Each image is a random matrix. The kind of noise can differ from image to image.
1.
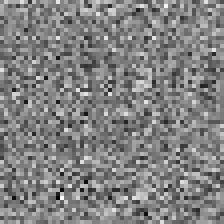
low rank plus noise
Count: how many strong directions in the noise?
three or four
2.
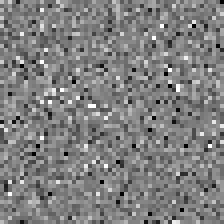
heavy tails
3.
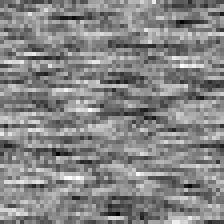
streaked along the rows
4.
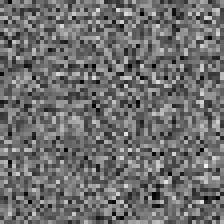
low rank plus noise
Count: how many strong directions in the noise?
five to eight
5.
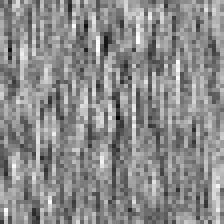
streaked along the columns
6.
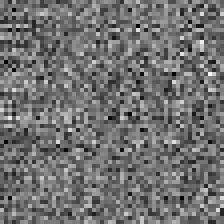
low rank plus noise
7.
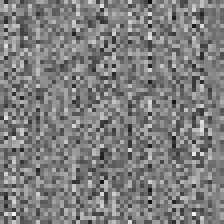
columns of uneven size
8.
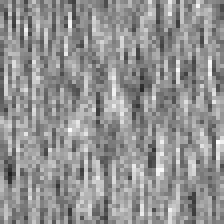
streaked along the columns
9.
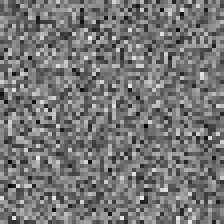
independent entries
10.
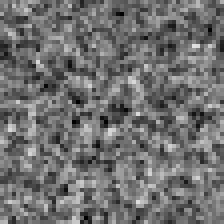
blotchy
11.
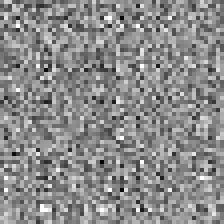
low rank plus noise
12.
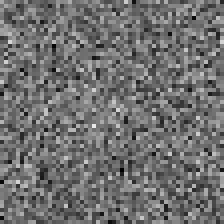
independent entries
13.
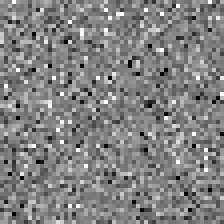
heavy tails
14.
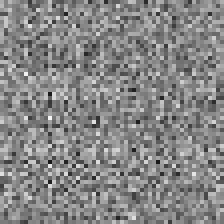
low rank plus noise
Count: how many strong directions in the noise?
two
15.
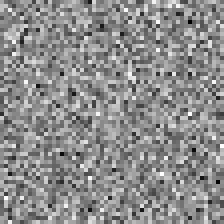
independent entries
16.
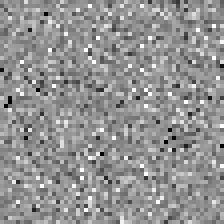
heavy tails
